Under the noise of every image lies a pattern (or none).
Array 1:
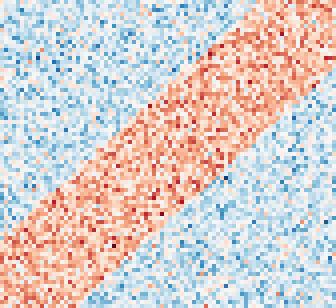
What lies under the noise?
a diagonal band
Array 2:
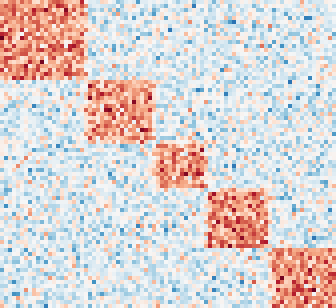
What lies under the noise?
blocks along the diagonal
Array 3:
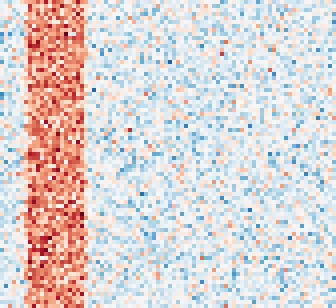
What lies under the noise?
one band of columns
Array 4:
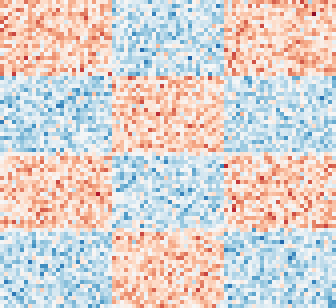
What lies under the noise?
a checkerboard
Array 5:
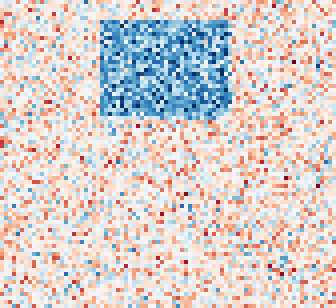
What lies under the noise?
one block
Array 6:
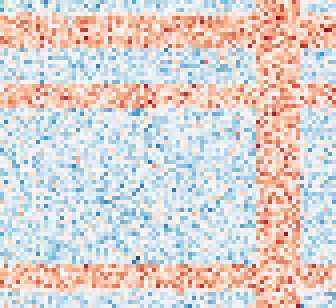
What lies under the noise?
bands of rows crossing bands of columns
